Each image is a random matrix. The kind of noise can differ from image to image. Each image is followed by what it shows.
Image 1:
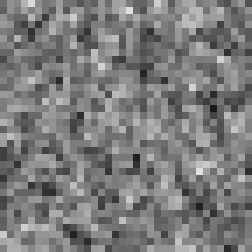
blotchy
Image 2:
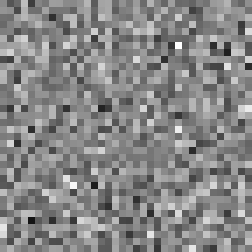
low rank plus noise
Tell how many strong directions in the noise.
five to eight
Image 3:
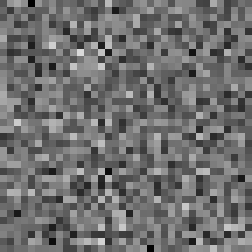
low rank plus noise
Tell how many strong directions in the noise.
one
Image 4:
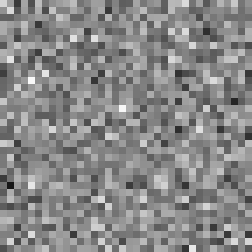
low rank plus noise
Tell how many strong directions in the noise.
one
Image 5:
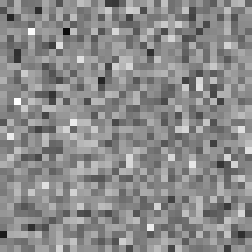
independent entries
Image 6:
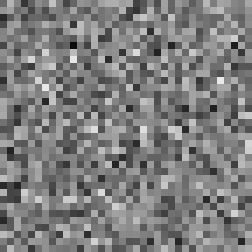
independent entries
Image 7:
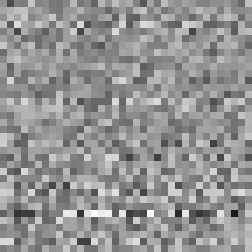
rows of uneven size
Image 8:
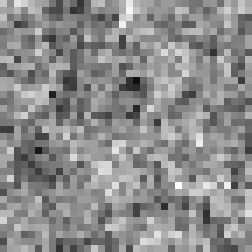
blotchy
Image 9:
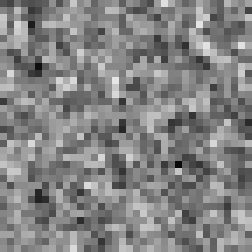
blotchy
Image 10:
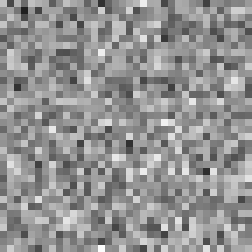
low rank plus noise
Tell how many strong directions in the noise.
three or four
